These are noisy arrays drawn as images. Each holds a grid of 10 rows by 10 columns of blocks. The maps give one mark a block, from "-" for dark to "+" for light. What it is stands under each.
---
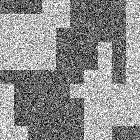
- - - + + - - - - +
+ + + + + - - - - +
+ + + + - - - - - +
+ + + + - - - + - +
+ + + + - - - + - +
- - - - - - + + - +
+ - - - - + + + + +
+ - - - - - + + + +
+ - - - - - + + + +
+ + - - - - + + - -
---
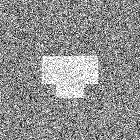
- - - - - - - - - -
- - - - - - - - - -
- - - - - - - - - -
- - - - - - - - - -
- - - + + + + - - -
- - - + + + + - - -
- - - - + + - - - -
- - - - - - - - - -
- - - - - - - - - -
- - - - - - - - - -
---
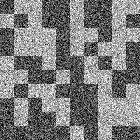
- + + - - + - - + +
+ - + - - + - - + -
- + + + - + + - + +
- + + + - + - + + -
+ - - + - - + - + -
+ + - - + - + + - -
+ - + + - - - + - +
- + - + + - - + + +
- + - - + - - + + +
- - - - - + - + - -
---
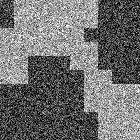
- + + + + + + - - -
- + + + + + + - - -
+ + + + + + - - - -
+ + + + + + + - - -
+ + - - - + + - - -
+ + - - - - + + - -
- - - - - - + + + +
- - - - - - + + + +
- - - - - - - + + +
- - - - - - - + + +
